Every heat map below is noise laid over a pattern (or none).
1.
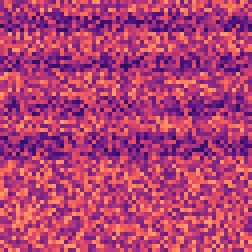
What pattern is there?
bands of rows
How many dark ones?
4
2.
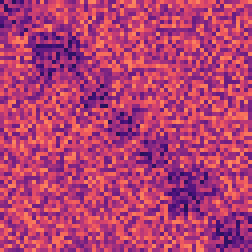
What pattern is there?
blocks along the diagonal
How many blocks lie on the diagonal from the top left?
7
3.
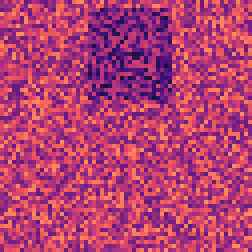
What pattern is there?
one block
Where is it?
top middle
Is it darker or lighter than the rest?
darker
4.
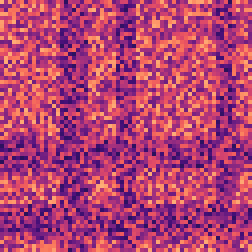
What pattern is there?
bands of rows crossing bands of columns
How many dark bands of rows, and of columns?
2 and 3
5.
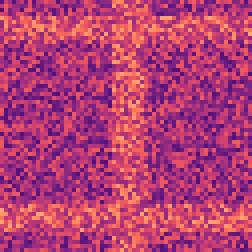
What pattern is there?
bands of rows crossing bands of columns
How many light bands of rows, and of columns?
2 and 1
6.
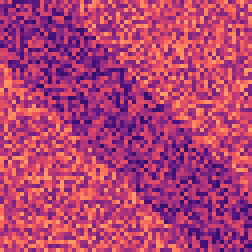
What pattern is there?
a diagonal band
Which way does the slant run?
top left to bottom right
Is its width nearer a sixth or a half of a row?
a half
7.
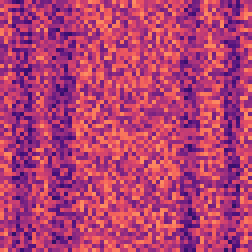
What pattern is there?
bands of columns
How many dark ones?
4
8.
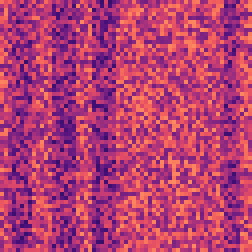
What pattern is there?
bands of columns
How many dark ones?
4
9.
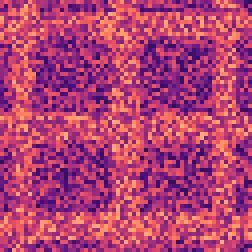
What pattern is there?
bands of rows crossing bands of columns
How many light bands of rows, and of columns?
3 and 3
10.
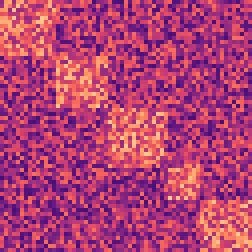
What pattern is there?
blocks along the diagonal
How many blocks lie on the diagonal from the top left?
5
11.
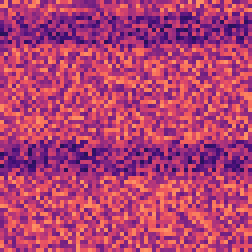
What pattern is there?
bands of rows
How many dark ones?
2
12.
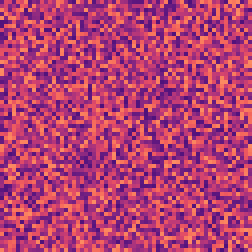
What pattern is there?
only noise
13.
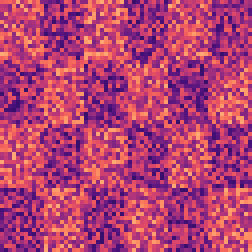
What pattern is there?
a checkerboard
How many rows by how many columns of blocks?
4 by 6
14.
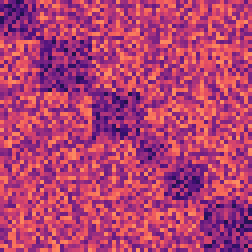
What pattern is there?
blocks along the diagonal
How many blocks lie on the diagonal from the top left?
6
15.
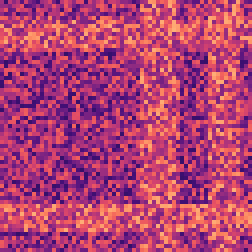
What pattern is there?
bands of rows crossing bands of columns
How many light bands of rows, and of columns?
2 and 2
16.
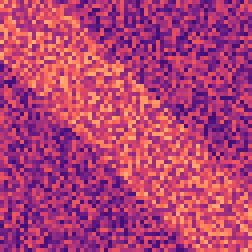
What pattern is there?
a diagonal band
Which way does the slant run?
top left to bottom right
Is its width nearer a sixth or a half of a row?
a half
